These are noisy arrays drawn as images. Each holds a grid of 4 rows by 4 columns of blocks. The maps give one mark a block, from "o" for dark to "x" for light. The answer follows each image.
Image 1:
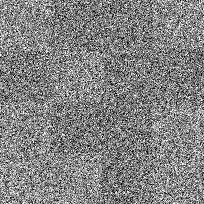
x o o x
o x o o
x o o x
x x o x
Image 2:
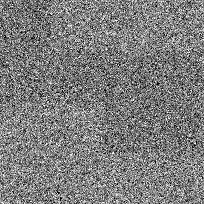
o x x x
o o o o
x x o o
x x x x
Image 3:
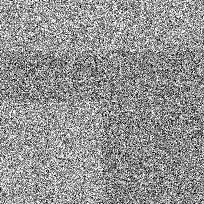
x x x x
o o o o
x x o o
x x o o
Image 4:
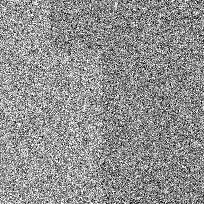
x o o o
x x o o
x x o o
x x o o
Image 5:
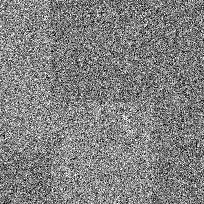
x o o o
x o o o
x x x o
o x x o
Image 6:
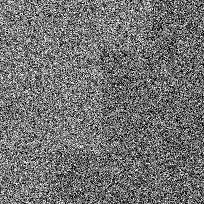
x x x o
x x o o
x x o o
x o o o
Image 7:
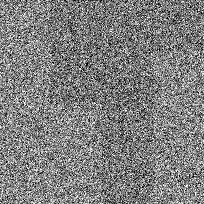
x o o o
x o o x
x x o x
x x o x
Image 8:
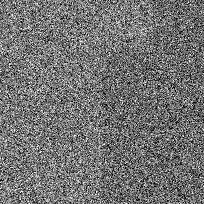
x x x o
x x o o
x x o o
x x o o
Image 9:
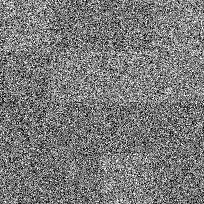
x o o x
o x x x
o o o o
o o x o
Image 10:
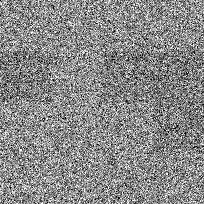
x x x x
o x o o
x x x o
x x x x
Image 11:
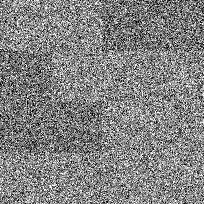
x x o o
o x x x
o o x x
x x x x
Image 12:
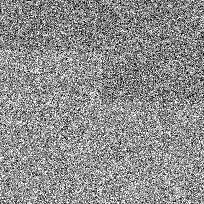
o o o o
x x o o
x x x x
x x x x
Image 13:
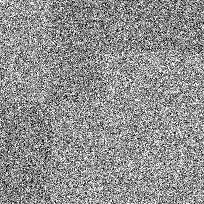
x o o o
x o x x
o x x x
o x x x
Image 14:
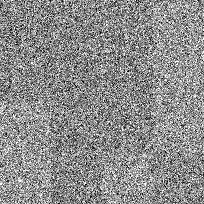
o o o x
o o o x
x o o x
x o x o
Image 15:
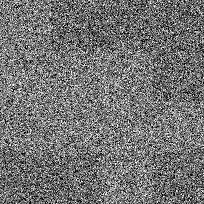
x o o o
x x x o
x x x x
o o x o
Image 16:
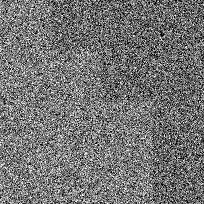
x o o o
x x o o
x x x o
x x x o
